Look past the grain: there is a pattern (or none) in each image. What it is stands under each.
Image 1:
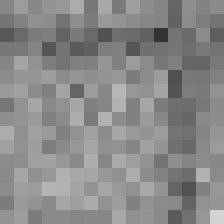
bands of rows crossing bands of columns
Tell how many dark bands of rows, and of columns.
1 and 1
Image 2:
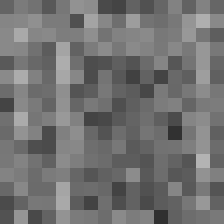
bands of rows crossing bands of columns
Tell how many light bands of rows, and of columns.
1 and 3
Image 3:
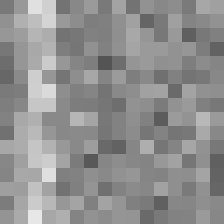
one band of columns
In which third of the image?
left
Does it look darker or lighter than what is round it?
lighter
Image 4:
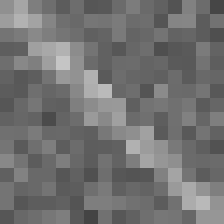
a diagonal band
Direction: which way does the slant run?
top left to bottom right
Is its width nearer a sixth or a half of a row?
a sixth
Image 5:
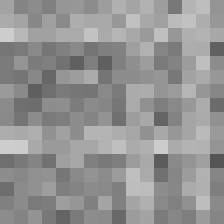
bands of rows crossing bands of columns
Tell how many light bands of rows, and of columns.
2 and 2
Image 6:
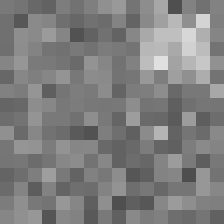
one block
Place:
top right
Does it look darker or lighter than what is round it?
lighter
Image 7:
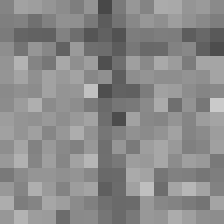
bands of rows crossing bands of columns
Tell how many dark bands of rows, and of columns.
1 and 1
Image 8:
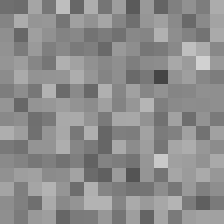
only noise
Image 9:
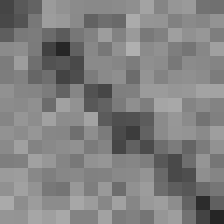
blocks along the diagonal
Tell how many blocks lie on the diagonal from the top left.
6
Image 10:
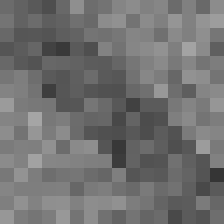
a diagonal band
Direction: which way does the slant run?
top left to bottom right
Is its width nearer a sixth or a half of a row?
a half
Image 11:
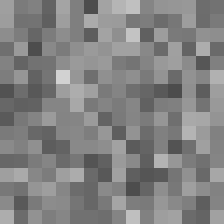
only noise
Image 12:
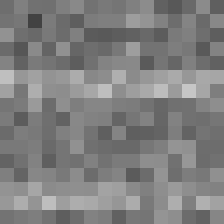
bands of rows
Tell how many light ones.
2
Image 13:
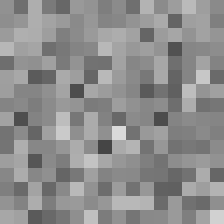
only noise
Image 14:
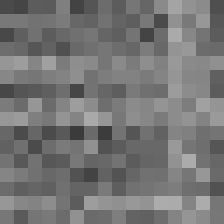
bands of rows crossing bands of columns
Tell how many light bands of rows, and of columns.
3 and 1
